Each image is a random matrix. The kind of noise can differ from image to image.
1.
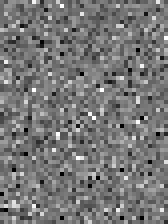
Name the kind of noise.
heavy tails
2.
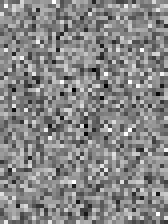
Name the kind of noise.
independent entries
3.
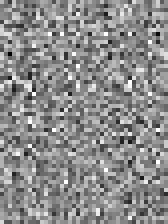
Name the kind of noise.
low rank plus noise
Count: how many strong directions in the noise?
five to eight
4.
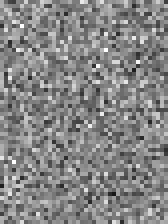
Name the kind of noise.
independent entries
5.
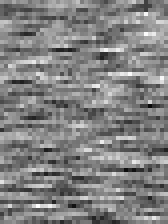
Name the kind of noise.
streaked along the rows
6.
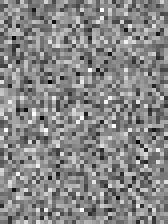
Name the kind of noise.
independent entries
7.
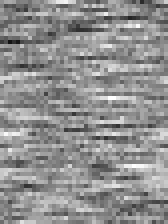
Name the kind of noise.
streaked along the rows
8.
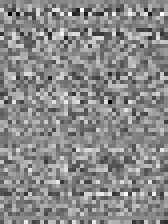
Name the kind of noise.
rows of uneven size
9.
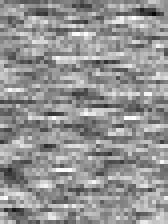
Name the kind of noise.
streaked along the rows
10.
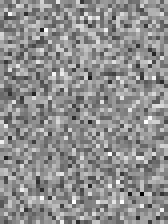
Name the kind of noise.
independent entries
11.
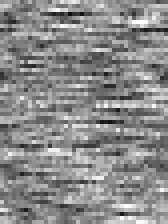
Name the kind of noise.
streaked along the rows
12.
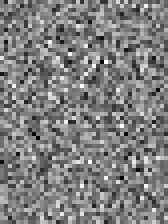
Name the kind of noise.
independent entries
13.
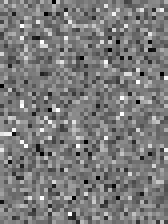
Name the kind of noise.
heavy tails
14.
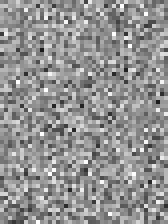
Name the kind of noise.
independent entries
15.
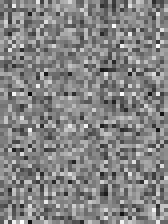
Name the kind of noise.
low rank plus noise
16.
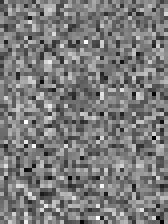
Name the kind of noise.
low rank plus noise
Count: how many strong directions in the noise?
three or four
